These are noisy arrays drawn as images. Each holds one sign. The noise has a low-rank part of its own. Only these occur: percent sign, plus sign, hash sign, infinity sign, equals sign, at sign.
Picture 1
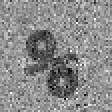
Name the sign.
percent sign
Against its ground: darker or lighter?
darker
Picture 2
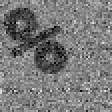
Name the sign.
percent sign
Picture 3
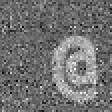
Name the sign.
at sign
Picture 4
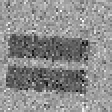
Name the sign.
equals sign
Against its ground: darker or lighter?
darker
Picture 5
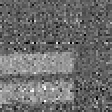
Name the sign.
equals sign
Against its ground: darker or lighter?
lighter
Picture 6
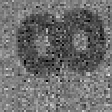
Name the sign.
infinity sign
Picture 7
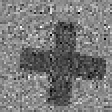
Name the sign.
plus sign
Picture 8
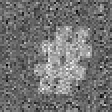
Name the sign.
hash sign
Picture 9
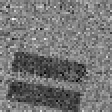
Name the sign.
equals sign
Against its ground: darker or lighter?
darker
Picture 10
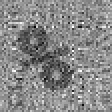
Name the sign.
percent sign
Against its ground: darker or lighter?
darker
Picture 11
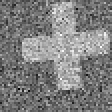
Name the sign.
plus sign
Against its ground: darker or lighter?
lighter
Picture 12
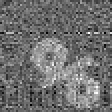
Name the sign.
percent sign
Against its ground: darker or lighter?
lighter
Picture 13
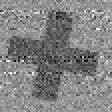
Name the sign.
plus sign
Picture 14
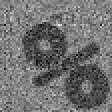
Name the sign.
percent sign
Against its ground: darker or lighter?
darker
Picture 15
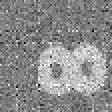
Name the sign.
infinity sign
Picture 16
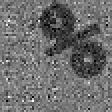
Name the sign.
percent sign
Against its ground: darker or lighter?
darker
